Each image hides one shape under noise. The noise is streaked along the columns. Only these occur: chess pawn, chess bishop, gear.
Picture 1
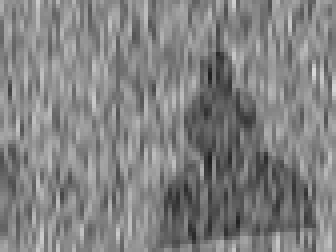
chess pawn
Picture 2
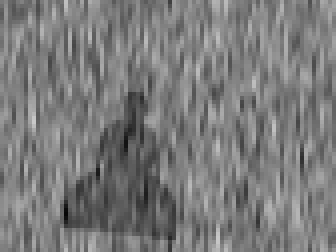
chess pawn
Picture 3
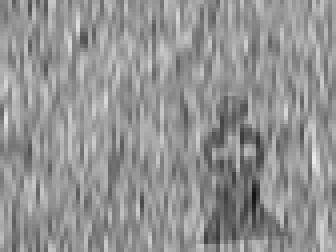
chess bishop
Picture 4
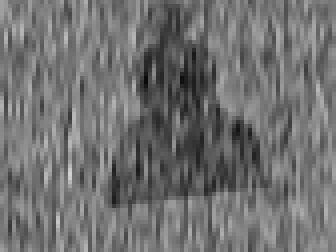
chess pawn
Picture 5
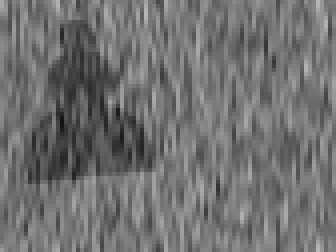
chess pawn
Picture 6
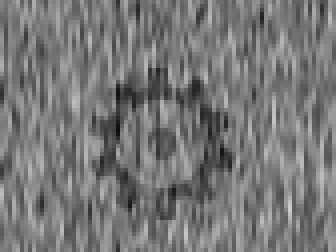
gear
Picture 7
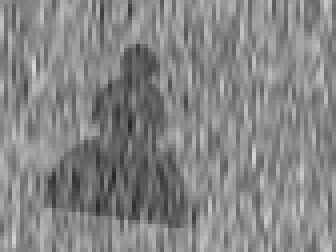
chess pawn
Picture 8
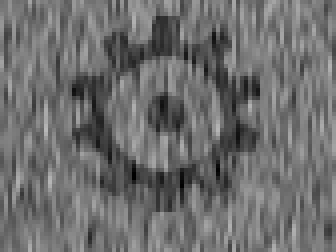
gear
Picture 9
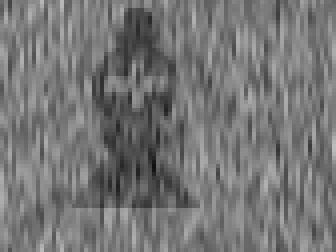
chess bishop
